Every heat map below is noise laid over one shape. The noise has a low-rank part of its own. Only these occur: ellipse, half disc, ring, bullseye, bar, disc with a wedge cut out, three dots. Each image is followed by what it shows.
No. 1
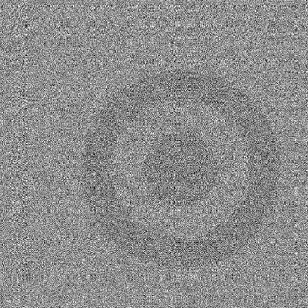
bullseye
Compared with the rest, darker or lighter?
darker
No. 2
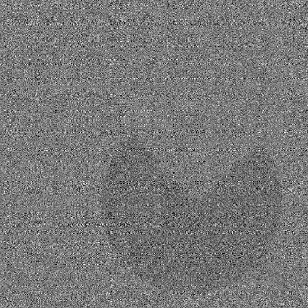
disc with a wedge cut out
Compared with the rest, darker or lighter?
darker
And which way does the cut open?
up
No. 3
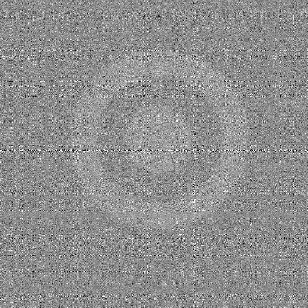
bullseye
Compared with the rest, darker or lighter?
lighter
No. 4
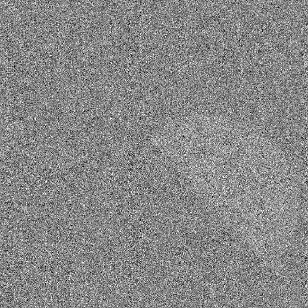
half disc
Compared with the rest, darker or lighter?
lighter
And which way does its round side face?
up and right
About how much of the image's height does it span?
half
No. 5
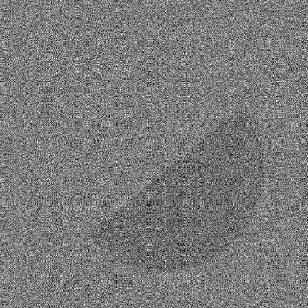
half disc
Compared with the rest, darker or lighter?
darker
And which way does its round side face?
down and right
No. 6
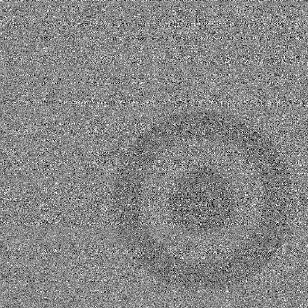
bullseye
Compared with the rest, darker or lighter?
darker
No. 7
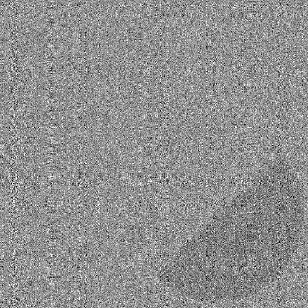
half disc
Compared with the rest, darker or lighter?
darker
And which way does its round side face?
down and right
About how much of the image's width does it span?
half
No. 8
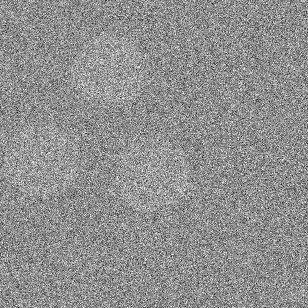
three dots
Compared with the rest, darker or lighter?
lighter
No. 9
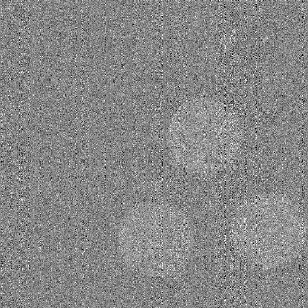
three dots
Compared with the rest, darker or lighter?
lighter
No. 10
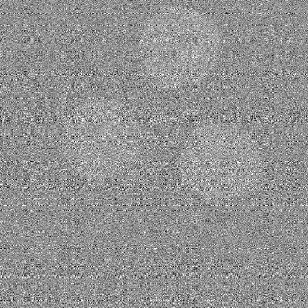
three dots
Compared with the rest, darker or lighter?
lighter
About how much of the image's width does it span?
two thirds
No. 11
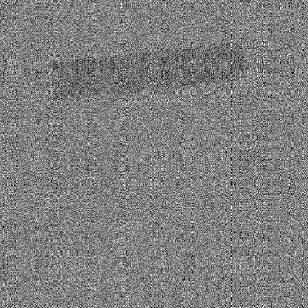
bar
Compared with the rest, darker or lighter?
darker
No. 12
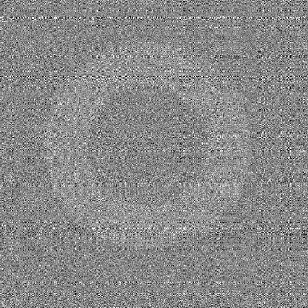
ring
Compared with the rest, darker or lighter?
lighter
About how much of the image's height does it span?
two thirds
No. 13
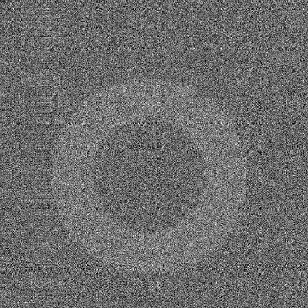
ring
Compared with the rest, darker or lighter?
lighter
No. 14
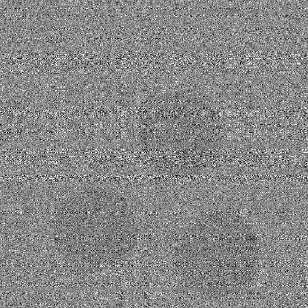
three dots
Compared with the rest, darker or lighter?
darker
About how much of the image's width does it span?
two thirds
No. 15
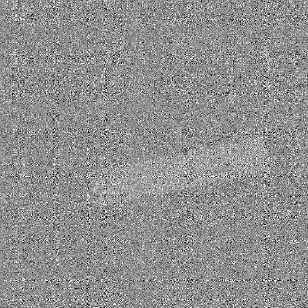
bar
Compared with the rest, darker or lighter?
lighter
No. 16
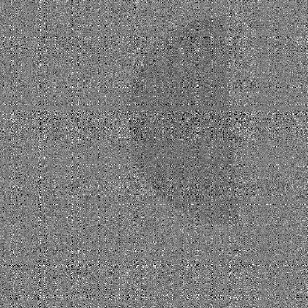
half disc
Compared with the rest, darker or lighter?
darker
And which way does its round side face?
left
